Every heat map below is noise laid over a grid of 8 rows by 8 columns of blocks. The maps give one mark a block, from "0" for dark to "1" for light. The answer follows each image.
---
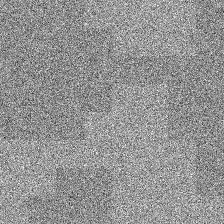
0 0 0 1 1 1 1 0
0 0 0 0 1 1 1 0
0 0 0 0 0 0 0 0
0 0 0 0 1 1 0 0
0 0 0 1 1 1 0 0
1 1 1 1 1 1 1 0
1 1 0 0 1 1 1 0
1 0 0 0 1 1 1 1
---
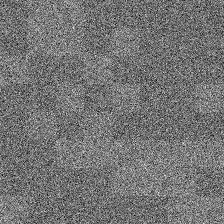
0 1 1 0 0 0 0 0
0 1 1 0 1 0 0 0
1 0 0 1 0 0 0 0
0 0 1 0 1 0 0 1
0 1 0 1 0 0 0 0
0 0 1 1 1 1 1 1
0 0 0 0 1 1 1 0
1 0 0 0 0 0 1 1
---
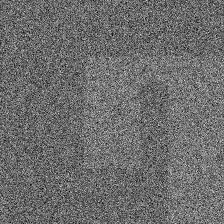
0 0 0 0 0 0 0 0
0 0 0 0 0 0 0 0
0 0 0 1 1 1 1 1
0 0 0 1 1 0 1 1
0 0 0 1 1 0 1 1
0 0 0 1 1 0 1 1
0 0 0 0 0 0 1 1
0 0 0 0 0 0 1 1
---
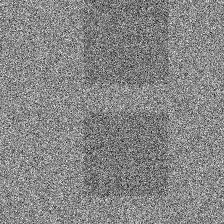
1 1 1 0 0 0 1 1
1 1 1 0 0 0 1 1
1 1 1 0 0 0 1 1
1 1 1 1 1 1 1 1
1 1 1 0 0 0 1 1
1 1 1 0 0 0 1 1
1 1 1 0 0 0 1 1
1 1 1 1 1 1 1 1
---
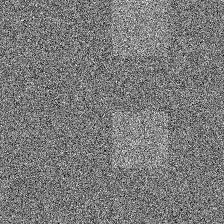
0 0 0 0 1 1 0 0
0 0 0 0 1 1 0 0
0 0 0 0 0 0 0 0
0 0 0 0 0 0 0 0
0 0 0 0 1 1 0 0
0 0 0 0 1 1 0 0
0 0 0 0 0 0 0 0
0 0 0 0 0 0 0 0
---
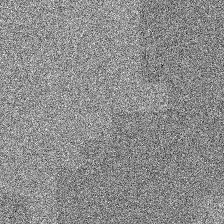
1 1 1 1 1 0 0 0
1 1 1 1 1 0 0 0
1 1 1 1 1 0 0 0
1 1 1 1 1 1 0 0
1 1 1 1 0 0 0 0
1 1 1 0 0 0 0 0
1 1 0 0 0 0 0 0
0 1 0 0 0 0 0 1
